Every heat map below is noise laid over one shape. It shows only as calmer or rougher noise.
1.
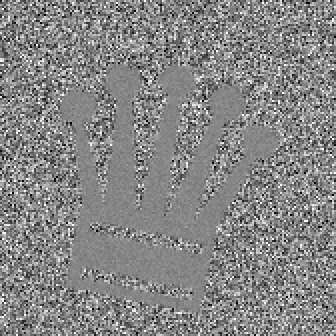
chess queen
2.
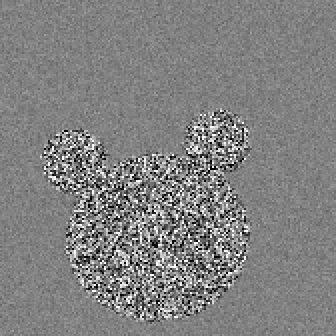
bear's head
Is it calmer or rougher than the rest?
rougher
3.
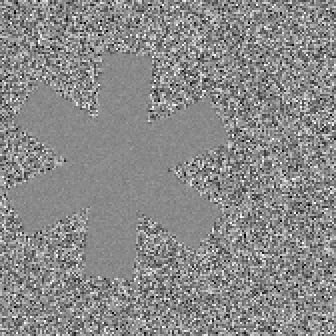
asterisk
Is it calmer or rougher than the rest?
calmer
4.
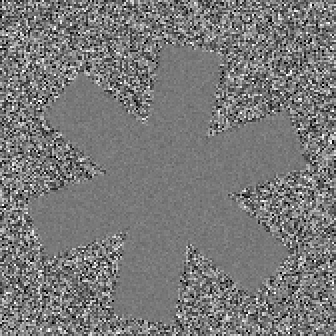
asterisk
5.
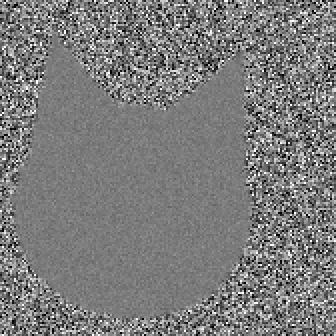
cat's head
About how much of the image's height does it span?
nearly all
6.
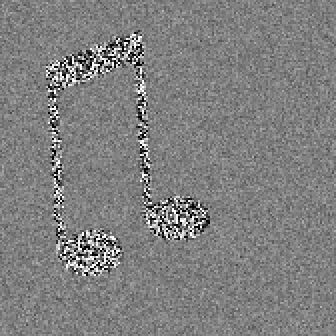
pair of musical notes
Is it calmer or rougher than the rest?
rougher
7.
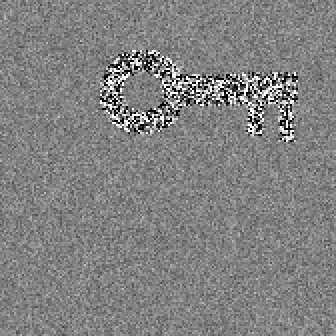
key
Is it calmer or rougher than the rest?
rougher
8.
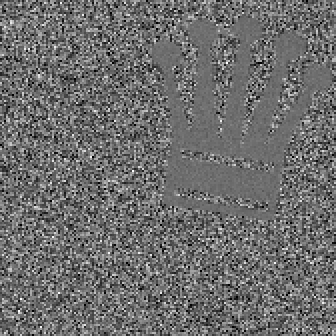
chess queen
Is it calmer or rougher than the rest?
calmer
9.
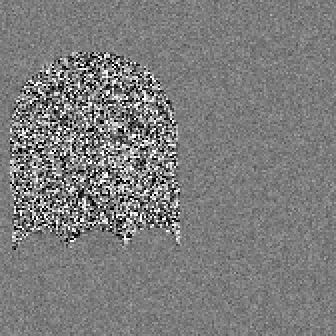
ghost
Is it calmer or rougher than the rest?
rougher
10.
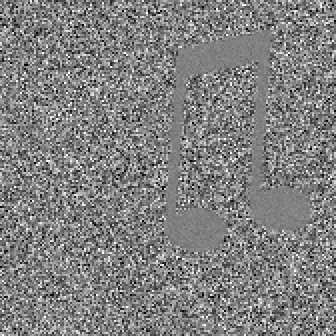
pair of musical notes
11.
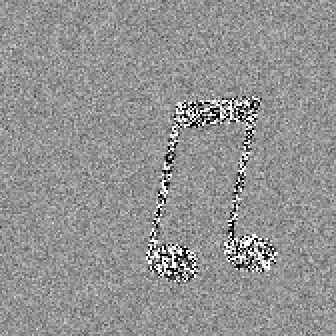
pair of musical notes
